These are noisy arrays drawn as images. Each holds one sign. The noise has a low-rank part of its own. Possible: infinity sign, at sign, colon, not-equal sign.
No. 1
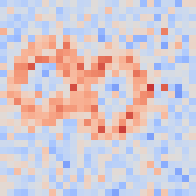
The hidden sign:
infinity sign
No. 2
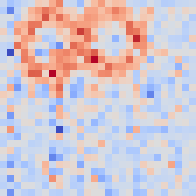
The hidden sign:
infinity sign
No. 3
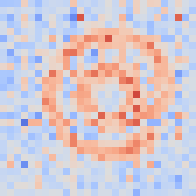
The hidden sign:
at sign
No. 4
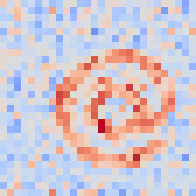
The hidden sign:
at sign
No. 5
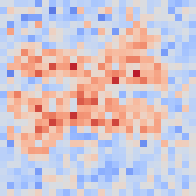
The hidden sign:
not-equal sign
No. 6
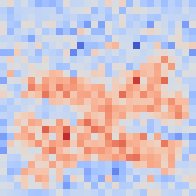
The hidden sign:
not-equal sign
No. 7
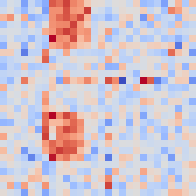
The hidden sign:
colon
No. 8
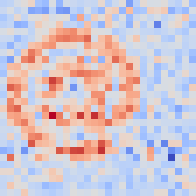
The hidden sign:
at sign
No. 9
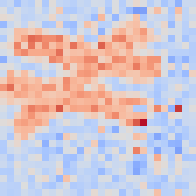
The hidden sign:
not-equal sign
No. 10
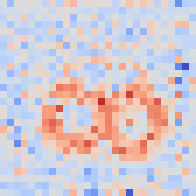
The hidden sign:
infinity sign
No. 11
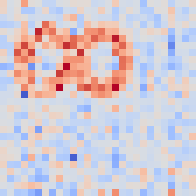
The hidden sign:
infinity sign
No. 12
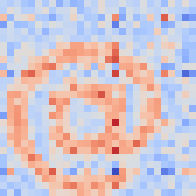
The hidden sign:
at sign
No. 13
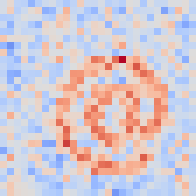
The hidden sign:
at sign
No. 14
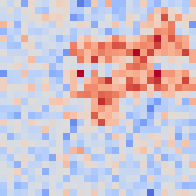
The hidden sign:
not-equal sign
